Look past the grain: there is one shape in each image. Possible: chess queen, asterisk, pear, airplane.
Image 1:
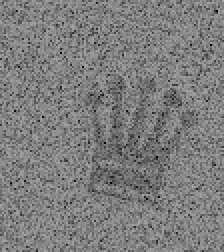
chess queen
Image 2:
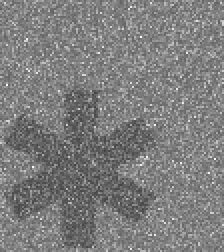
asterisk
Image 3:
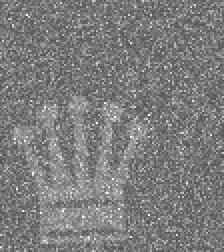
chess queen
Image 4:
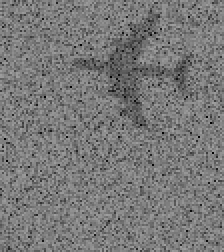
airplane
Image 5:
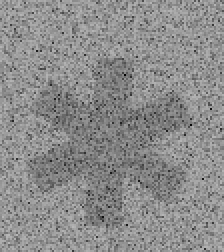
asterisk
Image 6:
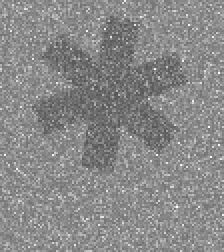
asterisk
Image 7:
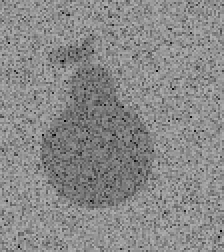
pear
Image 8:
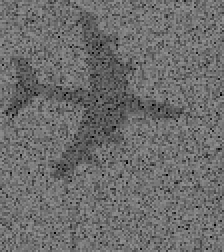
airplane
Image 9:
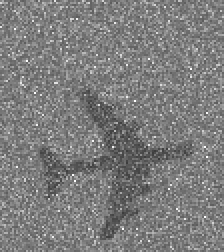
airplane
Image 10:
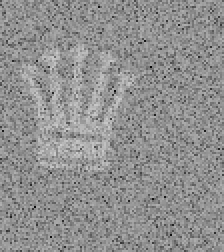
chess queen
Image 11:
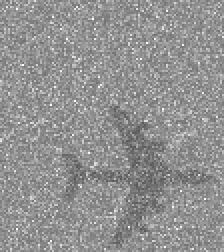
airplane
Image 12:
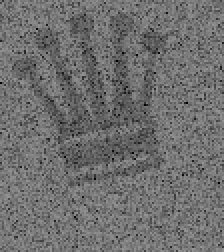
chess queen
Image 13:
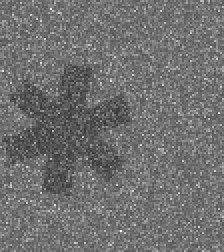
asterisk
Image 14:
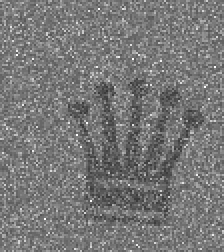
chess queen
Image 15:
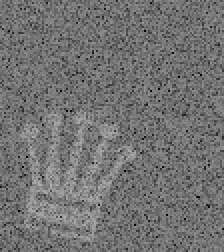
chess queen
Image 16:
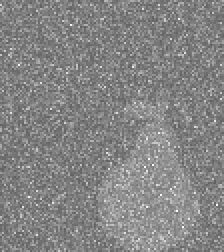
pear
